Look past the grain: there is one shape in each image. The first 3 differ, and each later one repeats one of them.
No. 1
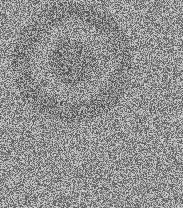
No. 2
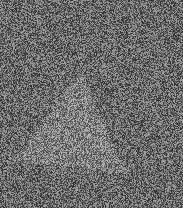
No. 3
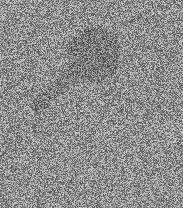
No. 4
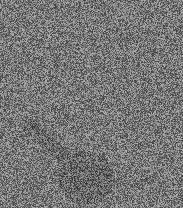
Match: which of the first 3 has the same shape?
3
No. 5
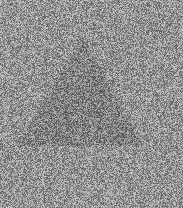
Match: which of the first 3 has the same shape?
2
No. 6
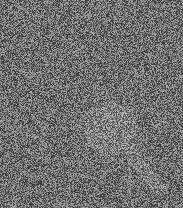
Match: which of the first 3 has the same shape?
3
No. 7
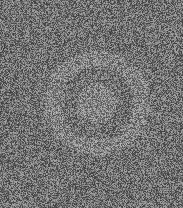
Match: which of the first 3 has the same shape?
1
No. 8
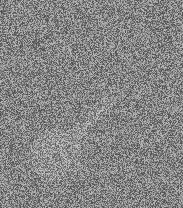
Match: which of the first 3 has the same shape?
3
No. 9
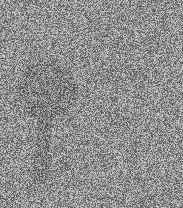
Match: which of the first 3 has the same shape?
3
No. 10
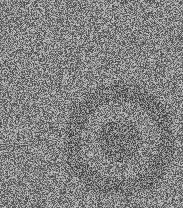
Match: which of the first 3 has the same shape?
1
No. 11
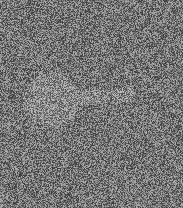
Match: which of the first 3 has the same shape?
3
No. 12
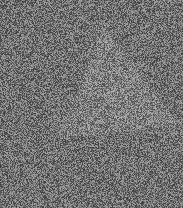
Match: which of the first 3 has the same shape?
2
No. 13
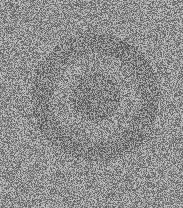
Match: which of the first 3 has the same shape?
1
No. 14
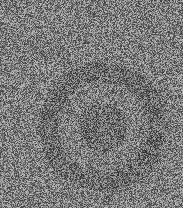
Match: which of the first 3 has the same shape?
1
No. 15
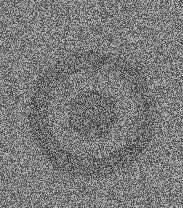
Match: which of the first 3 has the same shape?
1
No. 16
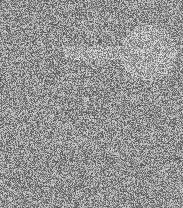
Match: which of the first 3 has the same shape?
3
